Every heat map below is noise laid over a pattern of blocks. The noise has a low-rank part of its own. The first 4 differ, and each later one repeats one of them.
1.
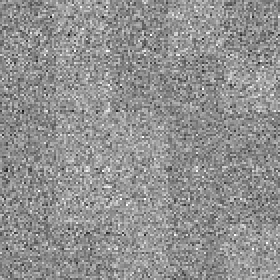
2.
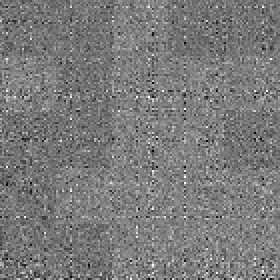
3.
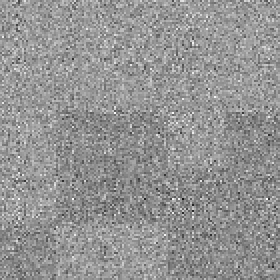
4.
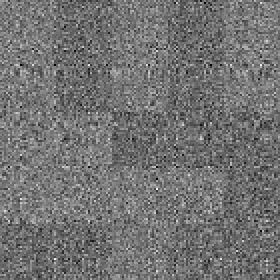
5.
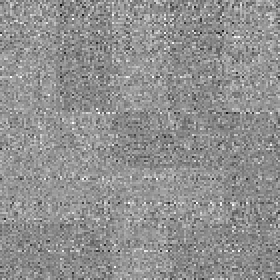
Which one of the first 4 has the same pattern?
4
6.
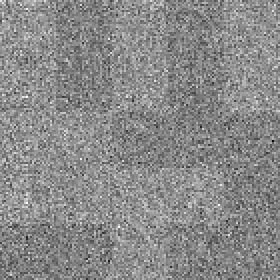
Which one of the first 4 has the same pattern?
4
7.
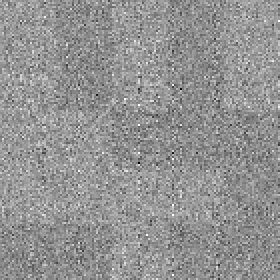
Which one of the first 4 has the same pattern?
4
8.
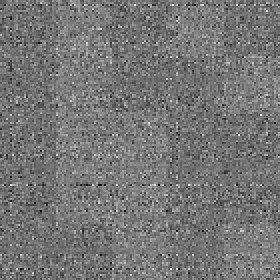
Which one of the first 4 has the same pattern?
1
